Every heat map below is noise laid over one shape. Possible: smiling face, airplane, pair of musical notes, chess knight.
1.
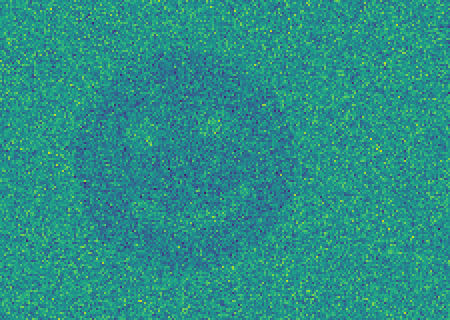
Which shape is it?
smiling face
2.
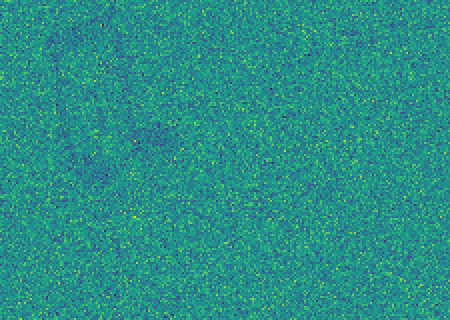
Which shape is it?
pair of musical notes
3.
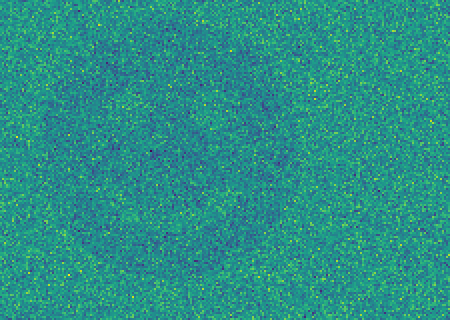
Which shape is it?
smiling face
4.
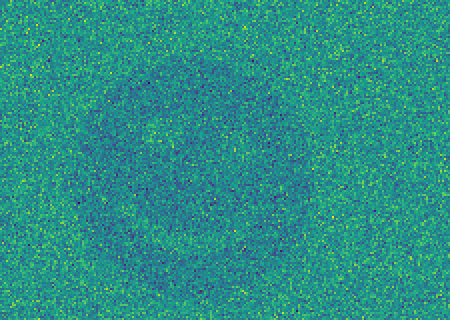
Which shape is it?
smiling face
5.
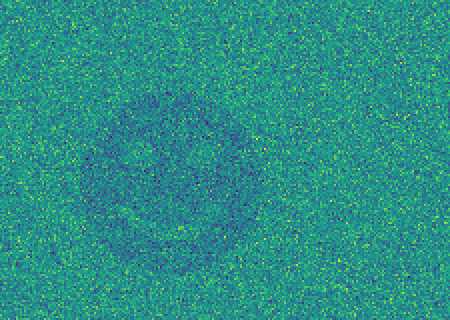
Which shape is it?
smiling face
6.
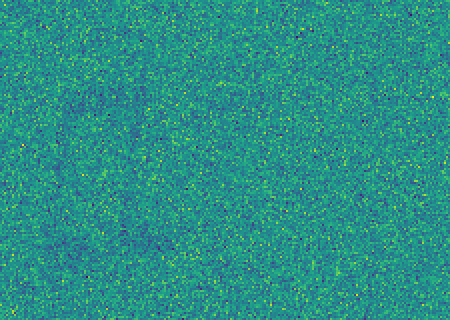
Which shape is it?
pair of musical notes
